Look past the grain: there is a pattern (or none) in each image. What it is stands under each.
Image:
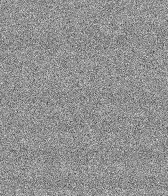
bands of rows
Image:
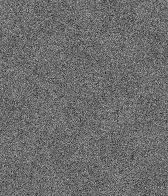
a checkerboard
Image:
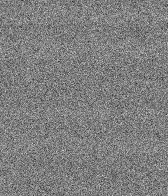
bands of rows
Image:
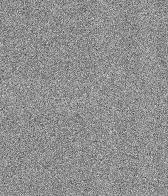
bands of rows crossing bands of columns
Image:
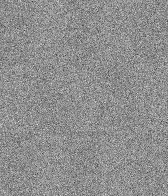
a checkerboard
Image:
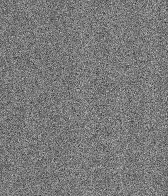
bands of columns
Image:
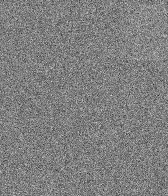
one block
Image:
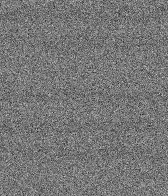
bands of rows
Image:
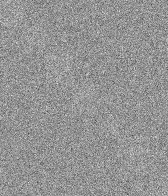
blocks along the diagonal
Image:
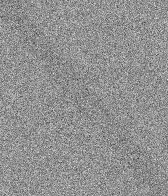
a diagonal band
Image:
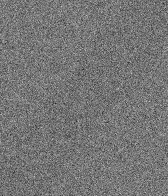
a diagonal band
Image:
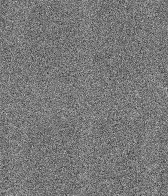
bands of rows crossing bands of columns
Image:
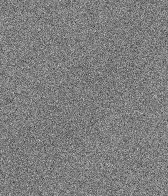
a diagonal band
